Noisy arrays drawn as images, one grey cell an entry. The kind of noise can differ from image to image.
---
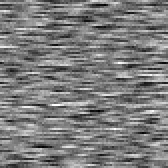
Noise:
streaked along the rows
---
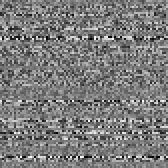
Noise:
rows of uneven size
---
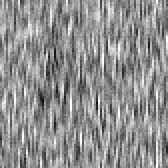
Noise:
streaked along the columns
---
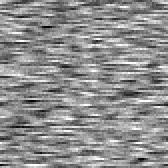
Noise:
streaked along the rows
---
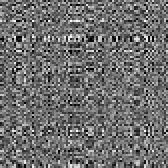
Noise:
low rank plus noise
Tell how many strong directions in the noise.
two
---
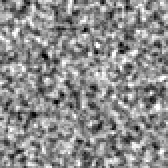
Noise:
blotchy
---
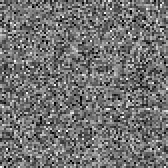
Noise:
independent entries
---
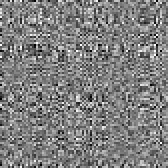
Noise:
low rank plus noise
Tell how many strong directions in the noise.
three or four
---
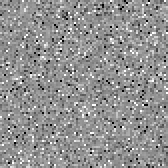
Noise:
heavy tails
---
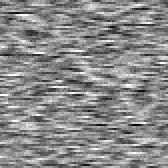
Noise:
streaked along the rows
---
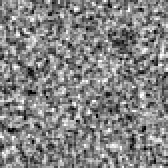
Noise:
blotchy
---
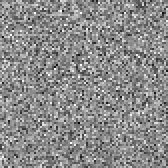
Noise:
independent entries
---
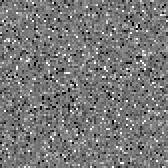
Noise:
heavy tails
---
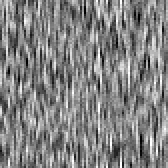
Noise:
streaked along the columns
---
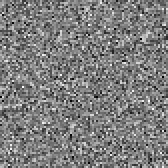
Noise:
independent entries
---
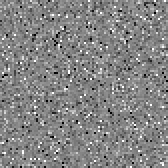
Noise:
heavy tails
